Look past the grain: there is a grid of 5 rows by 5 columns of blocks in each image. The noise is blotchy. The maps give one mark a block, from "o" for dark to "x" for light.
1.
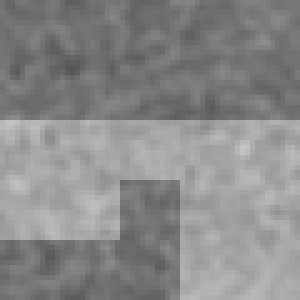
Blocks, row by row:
o o o o o
o o o o o
x x x x x
x x o x x
o o o x x
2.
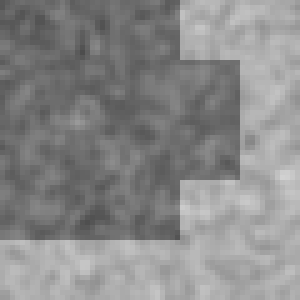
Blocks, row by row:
o o o x x
o o o o x
o o o o x
o o o x x
x x x x x
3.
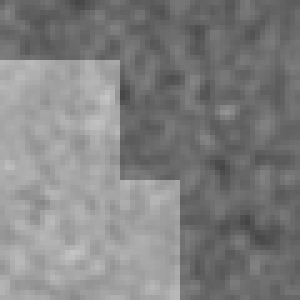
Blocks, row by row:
o o o o o
x x o o o
x x o o o
x x x o o
x x x o o
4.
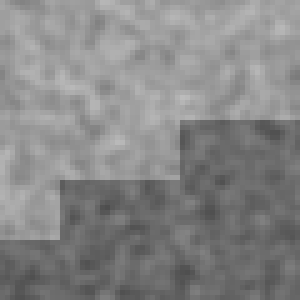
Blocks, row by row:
x x x x x
x x x x x
x x x o o
x o o o o
o o o o o
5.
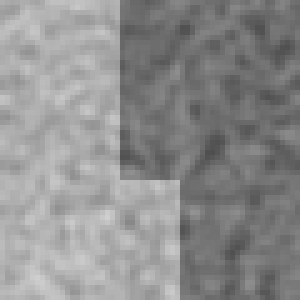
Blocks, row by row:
x x o o o
x x o o o
x x o o o
x x x o o
x x x o o
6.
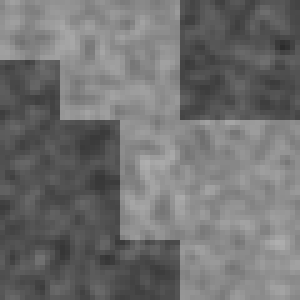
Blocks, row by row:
x x x o o
o x x o o
o o x x x
o o x x x
o o o x x
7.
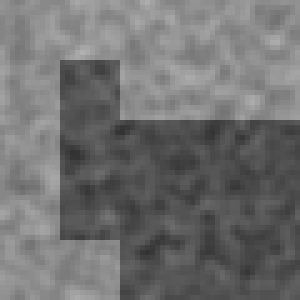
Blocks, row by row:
x x x x x
x o x x x
x o o o o
x o o o o
x x o o o
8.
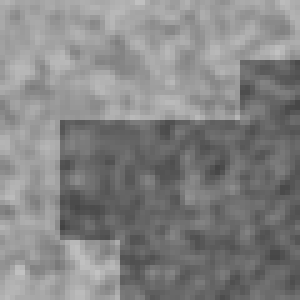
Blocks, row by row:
x x x x x
x x x x o
x o o o o
x o o o o
x x o o o
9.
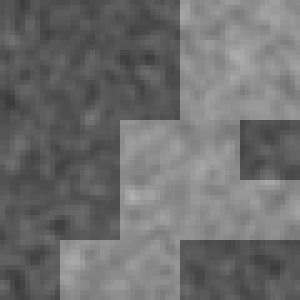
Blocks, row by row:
o o o x x
o o o x x
o o x x o
o o x x x
o x x o o
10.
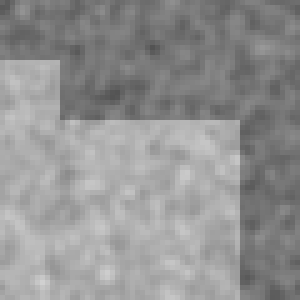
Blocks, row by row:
o o o o o
x o o o o
x x x x o
x x x x o
x x x x o
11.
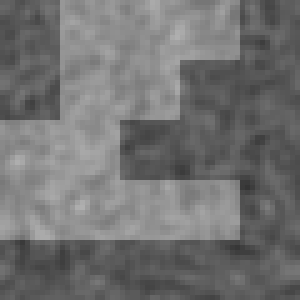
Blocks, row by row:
o x x x o
o x x o o
x x o o o
x x x x o
o o o o o
